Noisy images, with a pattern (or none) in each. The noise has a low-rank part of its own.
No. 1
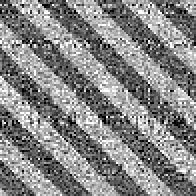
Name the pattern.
diagonal stripes
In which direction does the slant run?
top left to bottom right
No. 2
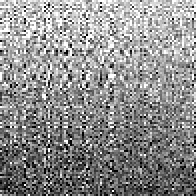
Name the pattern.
a smooth slope
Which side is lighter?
top
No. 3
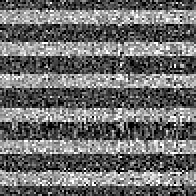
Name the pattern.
horizontal stripes
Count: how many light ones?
6
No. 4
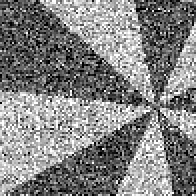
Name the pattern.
spokes from one point
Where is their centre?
middle right
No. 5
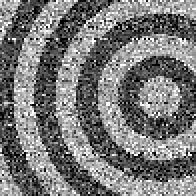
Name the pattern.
rings round one point
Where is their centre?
middle right
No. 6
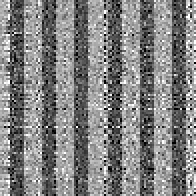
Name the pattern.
vertical stripes
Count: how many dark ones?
6
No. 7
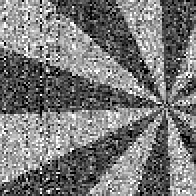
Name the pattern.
spokes from one point
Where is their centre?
middle right
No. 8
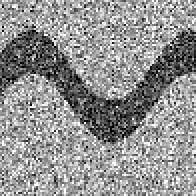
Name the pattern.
a wavy band
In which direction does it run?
left to right
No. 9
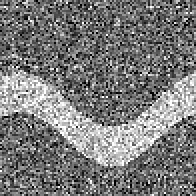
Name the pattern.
a wavy band
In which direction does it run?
left to right
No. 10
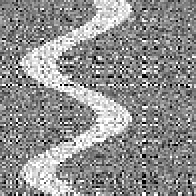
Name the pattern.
a wavy band
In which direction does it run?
top to bottom
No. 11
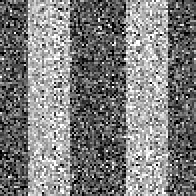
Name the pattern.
vertical stripes
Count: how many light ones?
2
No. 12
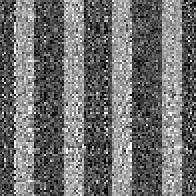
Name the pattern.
vertical stripes
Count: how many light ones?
4
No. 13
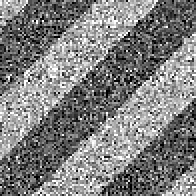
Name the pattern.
diagonal stripes
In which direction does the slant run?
bottom left to top right
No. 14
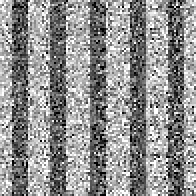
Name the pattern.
vertical stripes
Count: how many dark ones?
5
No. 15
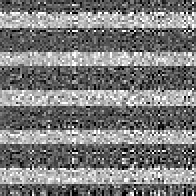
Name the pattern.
horizontal stripes
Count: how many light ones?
5
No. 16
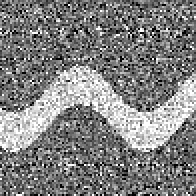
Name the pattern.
a wavy band
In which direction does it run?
left to right
